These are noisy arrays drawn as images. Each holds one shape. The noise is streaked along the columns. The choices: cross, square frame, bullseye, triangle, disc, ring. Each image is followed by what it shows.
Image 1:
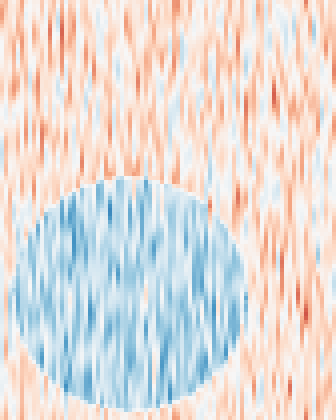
disc
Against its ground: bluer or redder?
bluer
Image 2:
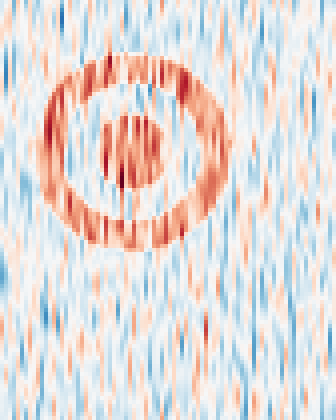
bullseye
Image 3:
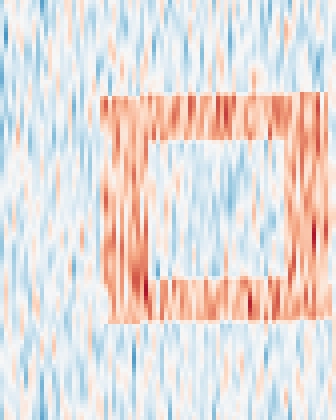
square frame
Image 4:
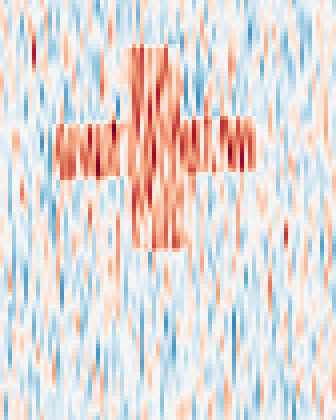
cross
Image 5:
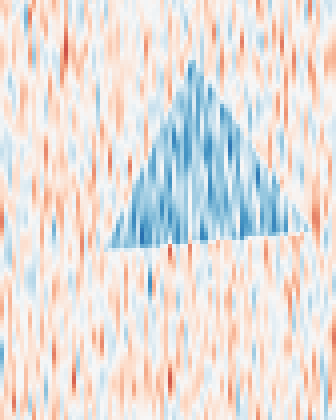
triangle
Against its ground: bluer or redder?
bluer
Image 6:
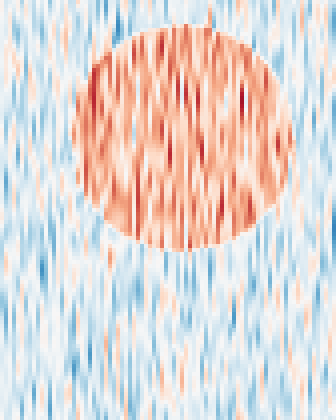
disc
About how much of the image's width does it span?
two thirds
